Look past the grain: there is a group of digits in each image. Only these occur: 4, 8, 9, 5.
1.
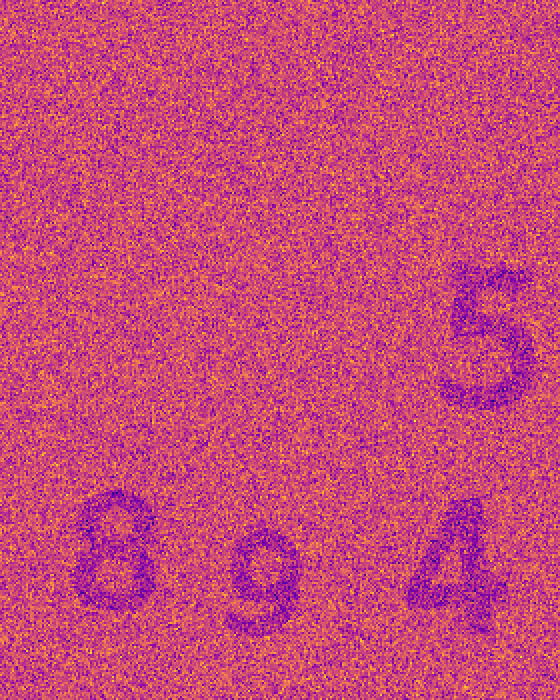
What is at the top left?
nothing
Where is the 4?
bottom right
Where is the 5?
middle right
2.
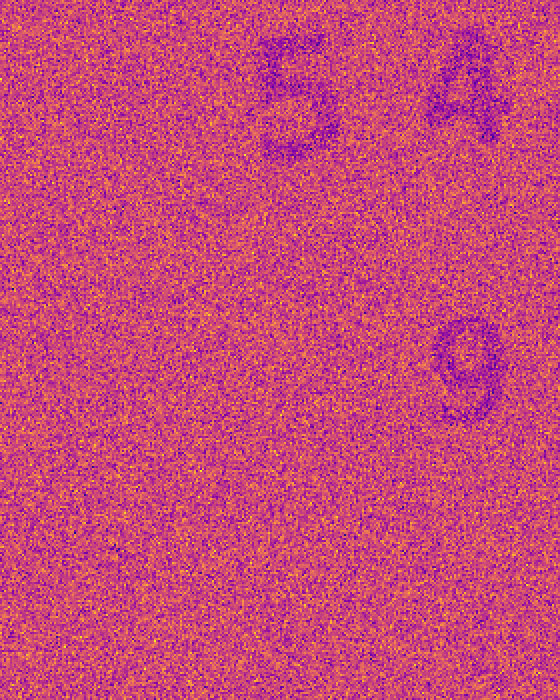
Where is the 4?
top right
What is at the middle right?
9
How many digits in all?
3
